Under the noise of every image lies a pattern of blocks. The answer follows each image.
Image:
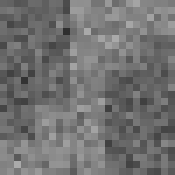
the same after a half turn
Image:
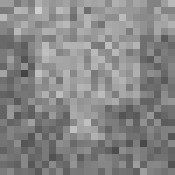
left and right mirror each other
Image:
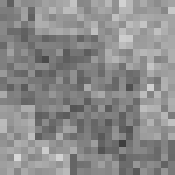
mirrored about the diagonal from the bottom left
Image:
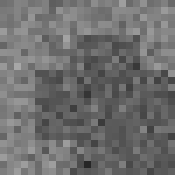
mirrored about the diagonal from the top left
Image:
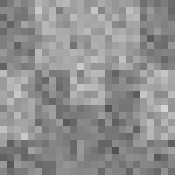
left and right mirror each other
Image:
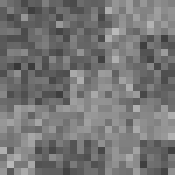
mirrored about the diagonal from the top left
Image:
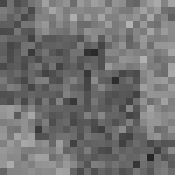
mirrored about the diagonal from the bottom left
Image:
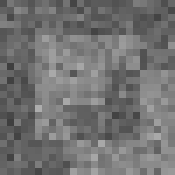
mirrored about the diagonal from the top left
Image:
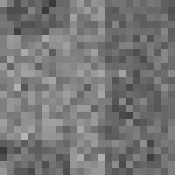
top and bottom mirror each other
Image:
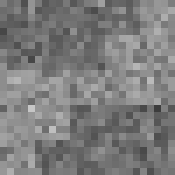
the same after a half turn
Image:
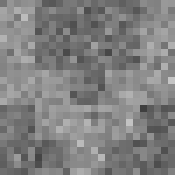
left and right mirror each other
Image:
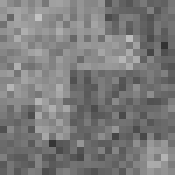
mirrored about the diagonal from the top left
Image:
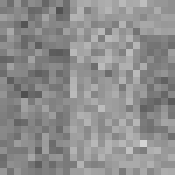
top and bottom mirror each other
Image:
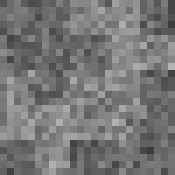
mirrored about the diagonal from the top left
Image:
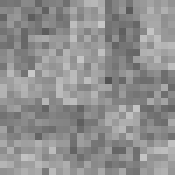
mirrored about the diagonal from the top left
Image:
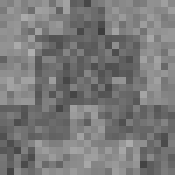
left and right mirror each other
